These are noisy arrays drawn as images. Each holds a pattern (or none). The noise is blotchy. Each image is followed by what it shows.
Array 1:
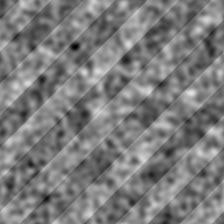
diagonal stripes
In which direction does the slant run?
bottom left to top right
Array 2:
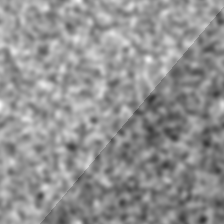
a sharp edge
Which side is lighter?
top left
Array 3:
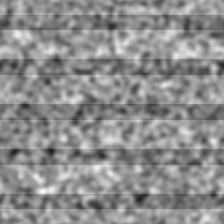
horizontal stripes
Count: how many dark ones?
5
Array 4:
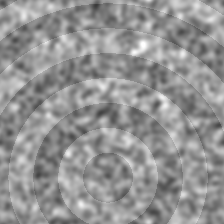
rings round one point
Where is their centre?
bottom middle
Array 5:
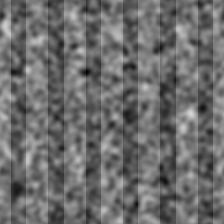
vertical stripes
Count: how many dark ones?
6
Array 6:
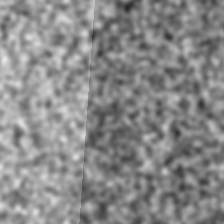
a sharp edge
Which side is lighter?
left
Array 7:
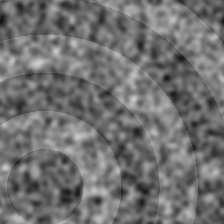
rings round one point
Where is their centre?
bottom left
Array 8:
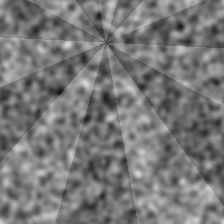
spokes from one point
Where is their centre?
top middle
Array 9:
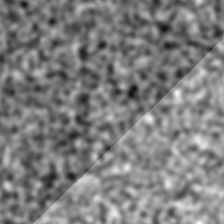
a sharp edge
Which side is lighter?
bottom right
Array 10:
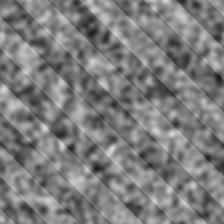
diagonal stripes
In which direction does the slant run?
top left to bottom right
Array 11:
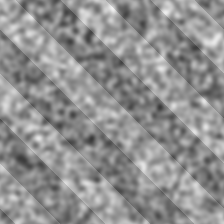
diagonal stripes
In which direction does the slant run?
top left to bottom right
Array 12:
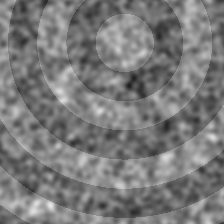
rings round one point
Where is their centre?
top middle
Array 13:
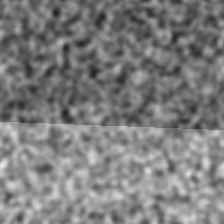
a sharp edge
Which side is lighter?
bottom
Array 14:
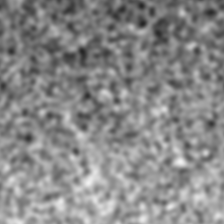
a smooth slope
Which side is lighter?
bottom
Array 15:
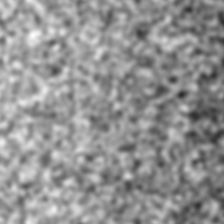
a smooth slope
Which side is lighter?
left
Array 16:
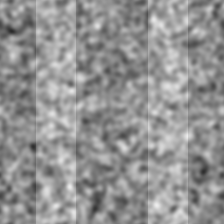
vertical stripes
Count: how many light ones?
2
